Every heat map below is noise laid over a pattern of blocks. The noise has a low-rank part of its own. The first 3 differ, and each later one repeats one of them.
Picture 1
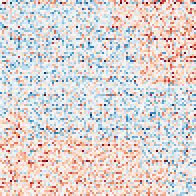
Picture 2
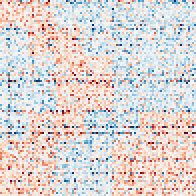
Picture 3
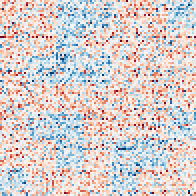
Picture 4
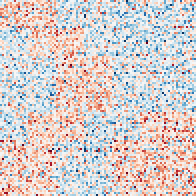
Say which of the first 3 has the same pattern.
2
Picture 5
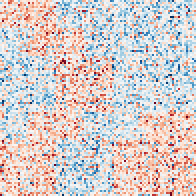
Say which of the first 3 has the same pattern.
2
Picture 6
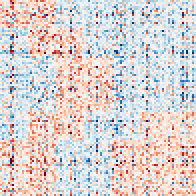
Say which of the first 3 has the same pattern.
2
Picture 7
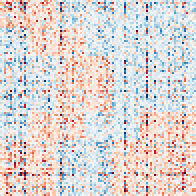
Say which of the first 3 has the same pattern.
2
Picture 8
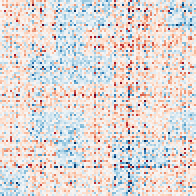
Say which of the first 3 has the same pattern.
3
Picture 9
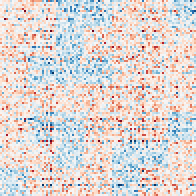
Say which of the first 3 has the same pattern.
3
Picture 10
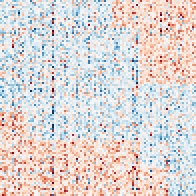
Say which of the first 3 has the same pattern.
1
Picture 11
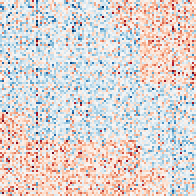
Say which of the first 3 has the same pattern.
1
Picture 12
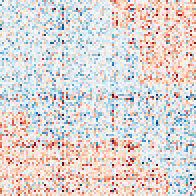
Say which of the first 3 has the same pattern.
1
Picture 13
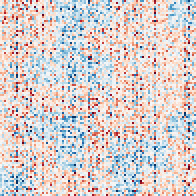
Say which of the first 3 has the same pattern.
3
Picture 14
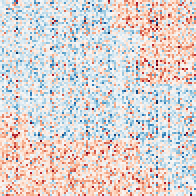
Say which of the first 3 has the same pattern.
1
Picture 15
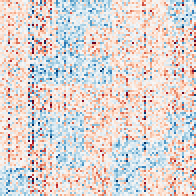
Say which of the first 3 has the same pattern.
3
